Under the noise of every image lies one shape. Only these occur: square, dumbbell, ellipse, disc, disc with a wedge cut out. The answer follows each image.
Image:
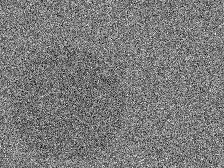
disc
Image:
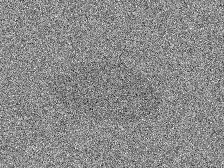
ellipse
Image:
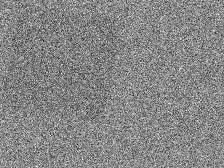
square
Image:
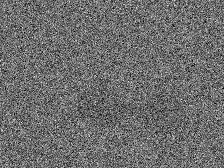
dumbbell
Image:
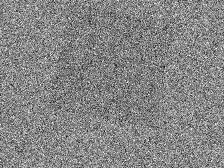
square
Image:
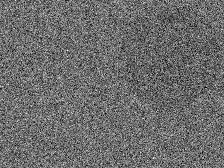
disc
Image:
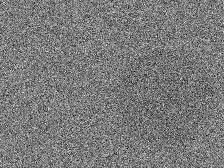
disc
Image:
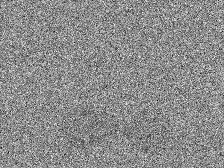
dumbbell
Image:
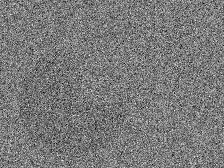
disc with a wedge cut out
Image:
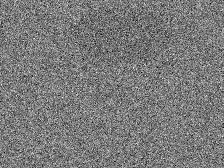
ellipse
